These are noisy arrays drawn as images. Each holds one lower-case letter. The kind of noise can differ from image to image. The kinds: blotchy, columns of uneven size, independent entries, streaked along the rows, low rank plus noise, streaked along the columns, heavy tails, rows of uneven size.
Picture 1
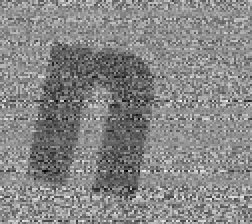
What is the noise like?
rows of uneven size
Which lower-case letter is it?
n
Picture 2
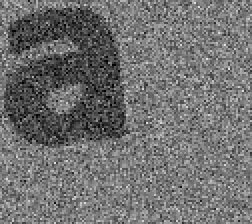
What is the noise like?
independent entries
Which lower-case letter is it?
a
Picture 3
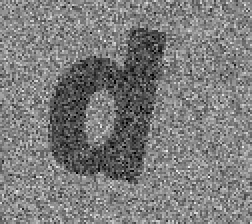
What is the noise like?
independent entries
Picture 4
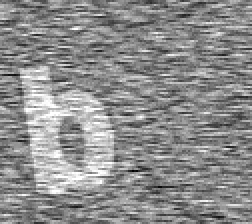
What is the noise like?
streaked along the rows
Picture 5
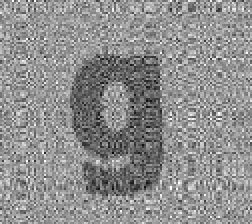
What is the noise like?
low rank plus noise
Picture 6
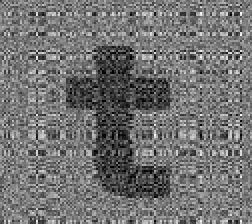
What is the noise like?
low rank plus noise
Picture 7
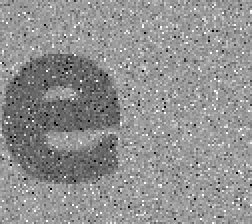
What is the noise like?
heavy tails
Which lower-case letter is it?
e
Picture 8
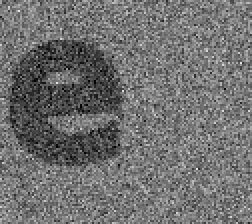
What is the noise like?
independent entries
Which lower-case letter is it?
e
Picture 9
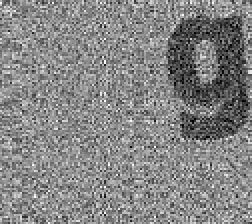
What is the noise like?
low rank plus noise
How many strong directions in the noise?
three or four
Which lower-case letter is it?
g
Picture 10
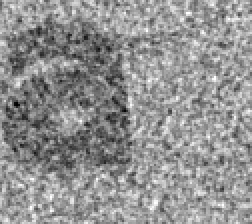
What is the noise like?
blotchy
